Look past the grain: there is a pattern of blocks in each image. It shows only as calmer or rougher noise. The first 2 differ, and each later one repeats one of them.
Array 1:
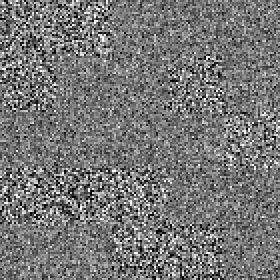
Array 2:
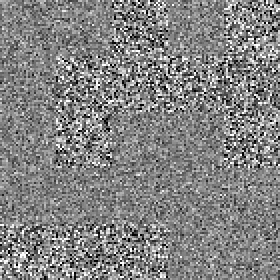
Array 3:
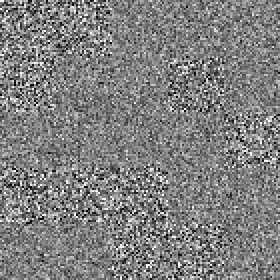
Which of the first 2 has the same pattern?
1
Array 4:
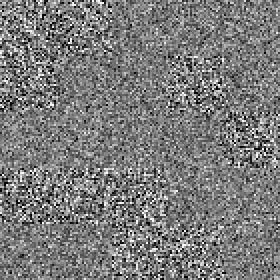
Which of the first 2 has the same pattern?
1
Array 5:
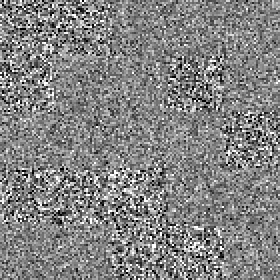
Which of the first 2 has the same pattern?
1
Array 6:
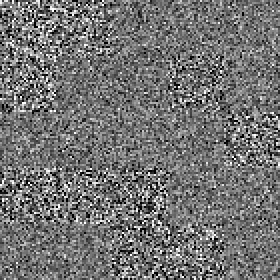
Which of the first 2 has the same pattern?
1
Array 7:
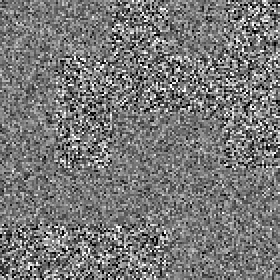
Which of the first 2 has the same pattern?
2
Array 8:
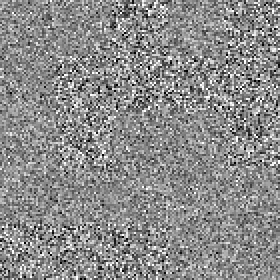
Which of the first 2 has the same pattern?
2
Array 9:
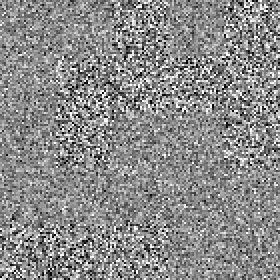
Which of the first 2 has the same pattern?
2
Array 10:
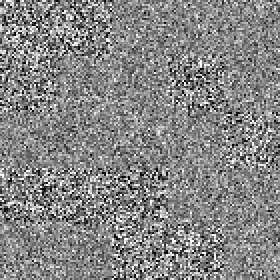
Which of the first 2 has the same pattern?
1
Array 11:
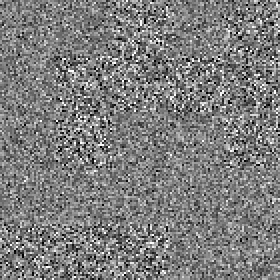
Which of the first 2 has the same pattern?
2
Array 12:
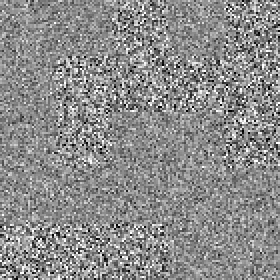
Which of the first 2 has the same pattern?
2
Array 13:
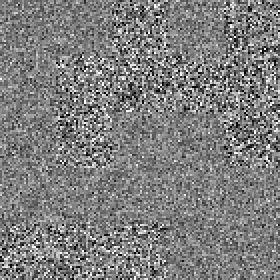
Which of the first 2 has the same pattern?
2
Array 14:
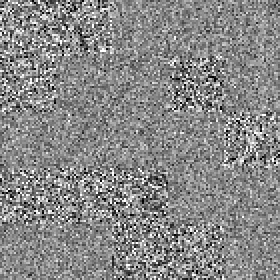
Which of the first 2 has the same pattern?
1
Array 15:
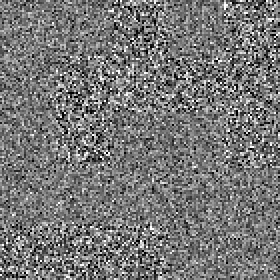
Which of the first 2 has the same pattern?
2
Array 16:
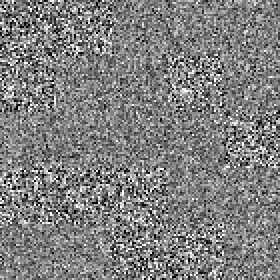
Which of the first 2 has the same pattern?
1
